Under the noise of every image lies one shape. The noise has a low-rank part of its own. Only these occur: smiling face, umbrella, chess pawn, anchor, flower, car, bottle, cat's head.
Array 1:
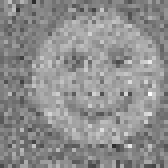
light smiling face
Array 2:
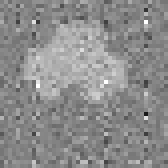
light car
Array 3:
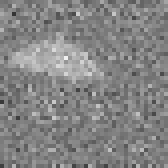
light umbrella
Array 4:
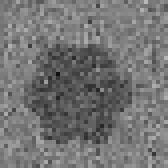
dark flower
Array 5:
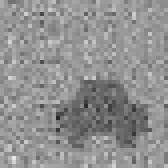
dark car
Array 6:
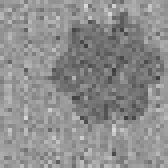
dark flower
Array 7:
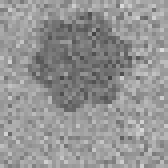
dark flower
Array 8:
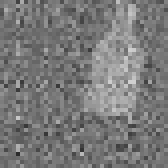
light bottle
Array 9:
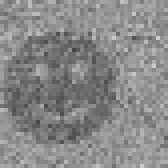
dark smiling face
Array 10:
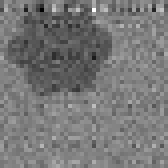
dark flower
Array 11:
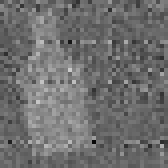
light bottle
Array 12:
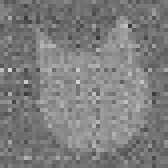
light cat's head
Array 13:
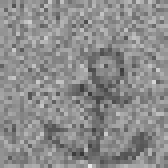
dark anchor
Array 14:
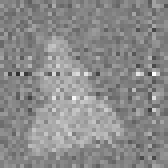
light chess pawn
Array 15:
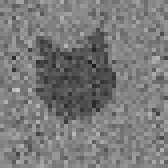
dark cat's head
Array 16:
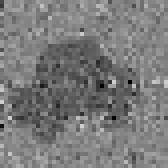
dark car
